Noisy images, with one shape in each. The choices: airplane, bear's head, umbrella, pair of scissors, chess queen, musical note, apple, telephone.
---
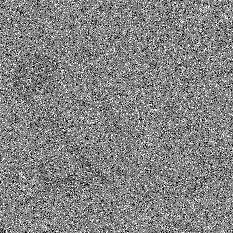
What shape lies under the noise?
musical note
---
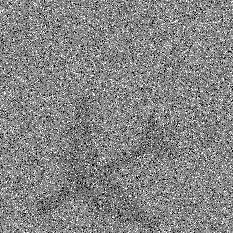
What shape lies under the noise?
airplane
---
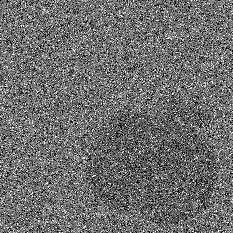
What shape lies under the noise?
apple
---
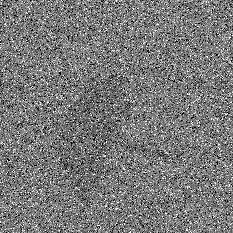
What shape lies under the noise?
umbrella
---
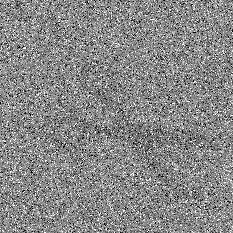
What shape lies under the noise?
pair of scissors
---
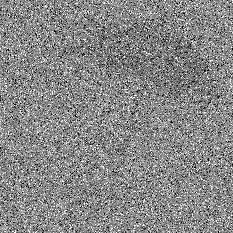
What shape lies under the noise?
umbrella
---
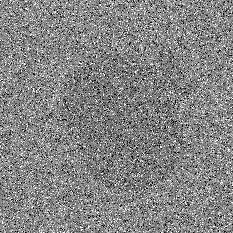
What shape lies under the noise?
apple
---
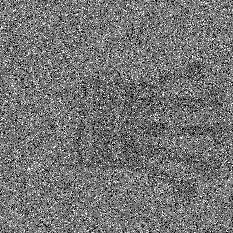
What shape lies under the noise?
chess queen
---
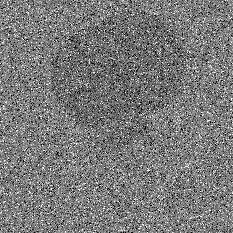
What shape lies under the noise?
apple
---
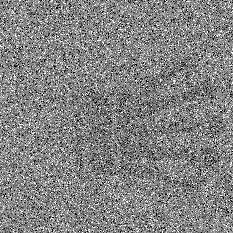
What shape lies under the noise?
chess queen
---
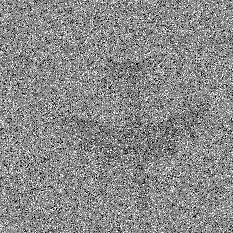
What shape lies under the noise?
airplane
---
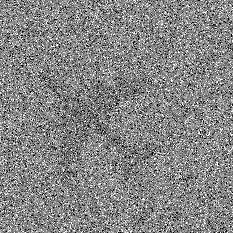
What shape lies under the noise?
airplane
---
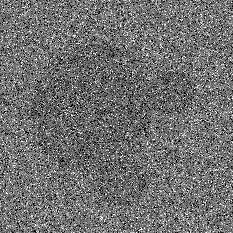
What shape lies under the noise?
bear's head
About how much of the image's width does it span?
two thirds
